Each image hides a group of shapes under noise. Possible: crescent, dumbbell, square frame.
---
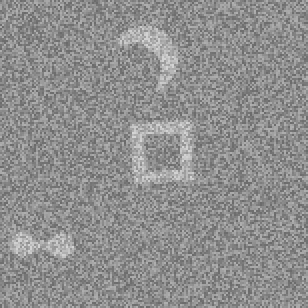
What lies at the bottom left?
dumbbell
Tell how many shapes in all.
3
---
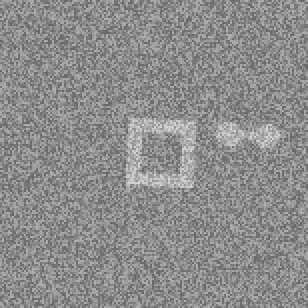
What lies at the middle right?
dumbbell
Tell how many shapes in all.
2
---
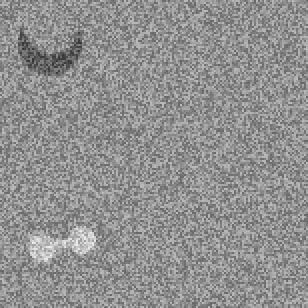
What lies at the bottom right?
nothing
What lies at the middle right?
nothing
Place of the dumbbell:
bottom left
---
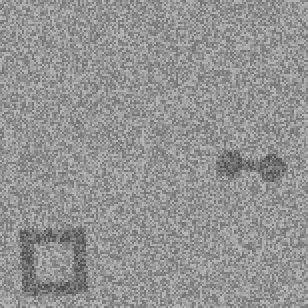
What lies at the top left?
nothing
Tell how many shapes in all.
2
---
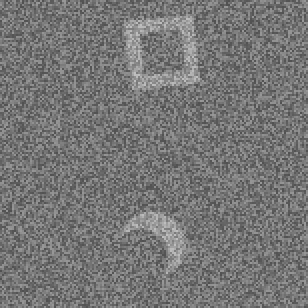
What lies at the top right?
nothing
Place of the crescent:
bottom middle
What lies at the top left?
nothing
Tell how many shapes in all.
2
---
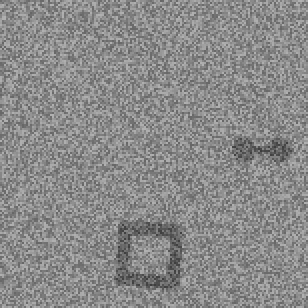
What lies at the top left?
nothing
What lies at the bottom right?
nothing
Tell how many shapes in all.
2
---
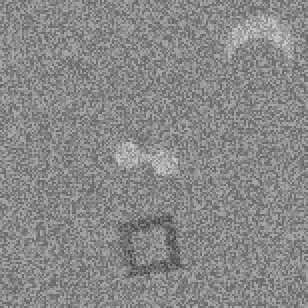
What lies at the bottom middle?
square frame
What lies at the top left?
nothing
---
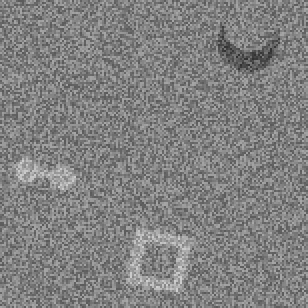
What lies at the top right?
crescent
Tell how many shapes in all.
3
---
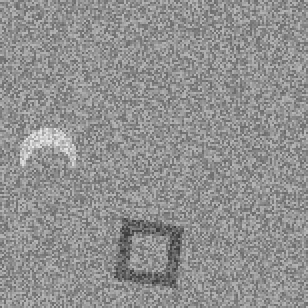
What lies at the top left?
nothing
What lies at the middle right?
nothing
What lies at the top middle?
nothing
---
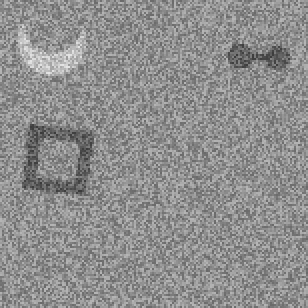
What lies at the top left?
crescent
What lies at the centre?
nothing
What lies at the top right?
dumbbell
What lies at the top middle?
nothing
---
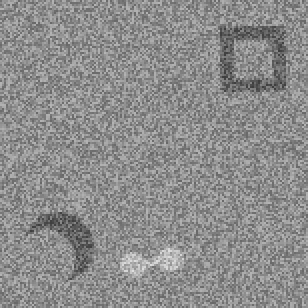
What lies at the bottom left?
crescent
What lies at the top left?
nothing
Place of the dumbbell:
bottom middle
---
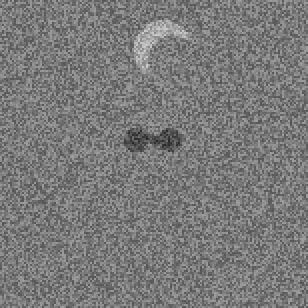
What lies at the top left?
nothing
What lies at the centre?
dumbbell
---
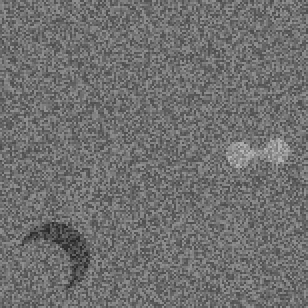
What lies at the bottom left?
crescent
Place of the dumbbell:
middle right
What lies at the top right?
nothing
